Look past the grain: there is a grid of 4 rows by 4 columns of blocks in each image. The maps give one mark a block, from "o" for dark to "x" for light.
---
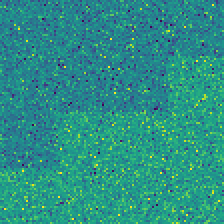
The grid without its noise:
o o o o
o o o x
o x x x
x x x x
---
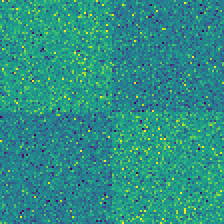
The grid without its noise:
x x o o
x x o o
o o x x
o o x x
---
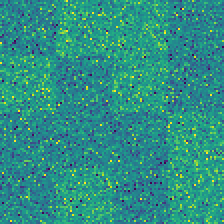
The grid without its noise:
o x x o
x o x o
o o o x
o x o x
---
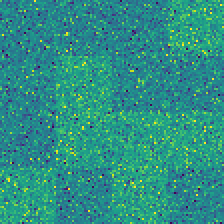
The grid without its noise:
o o o x
o x o o
o x x x
x o x o
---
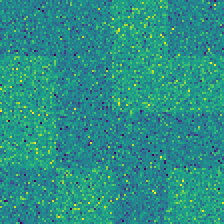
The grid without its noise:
o o x o
x o x x
x o o o
o x o x
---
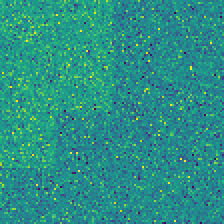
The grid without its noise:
x x o o
x x o o
x o o o
o o o o
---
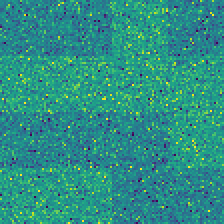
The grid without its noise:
o o x o
x x x x
o o o x
x x o o
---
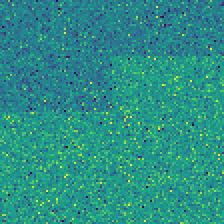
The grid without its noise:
o o o o
o o x x
x x x x
x x x x
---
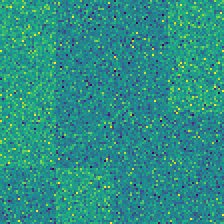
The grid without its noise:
x o o x
x o o x
x o o o
o x o o
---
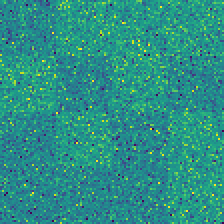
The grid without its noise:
o x x x
x o x o
o x o x
o o o x
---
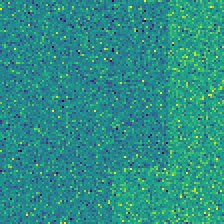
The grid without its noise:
o o o x
o o o x
o o o x
o o x x
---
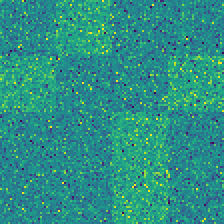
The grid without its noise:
o x o o
x o o x
o o x o
o o x o
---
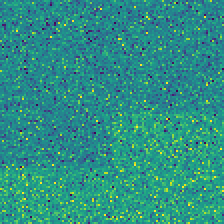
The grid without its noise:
o o o o
o o o o
o o x x
x x x x
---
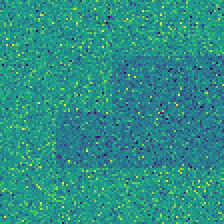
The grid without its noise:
x x x x
x x o o
x o o o
x x x x
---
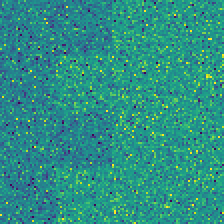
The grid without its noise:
o o x x
o x x x
o o x x
o x x x
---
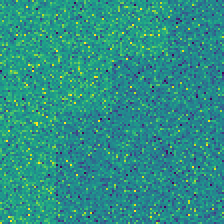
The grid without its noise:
x x x o
x x o o
x o o o
x o o o
